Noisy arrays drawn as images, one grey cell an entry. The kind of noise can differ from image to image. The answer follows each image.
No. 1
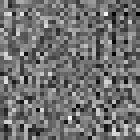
low rank plus noise
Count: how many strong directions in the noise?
one
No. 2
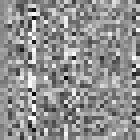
columns of uneven size
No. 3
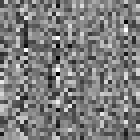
columns of uneven size
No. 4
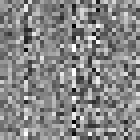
columns of uneven size
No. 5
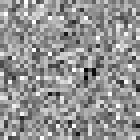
independent entries
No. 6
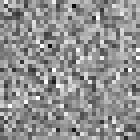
independent entries
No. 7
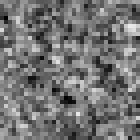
blotchy
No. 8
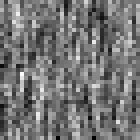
streaked along the columns
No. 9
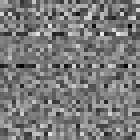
rows of uneven size
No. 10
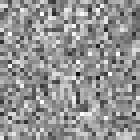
low rank plus noise
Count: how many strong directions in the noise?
five to eight
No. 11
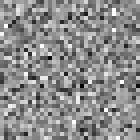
independent entries
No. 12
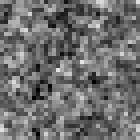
blotchy
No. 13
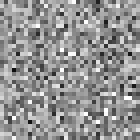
low rank plus noise
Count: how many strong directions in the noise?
five to eight
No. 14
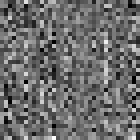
columns of uneven size
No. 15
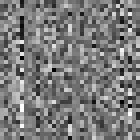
columns of uneven size
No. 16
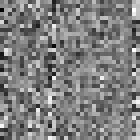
columns of uneven size
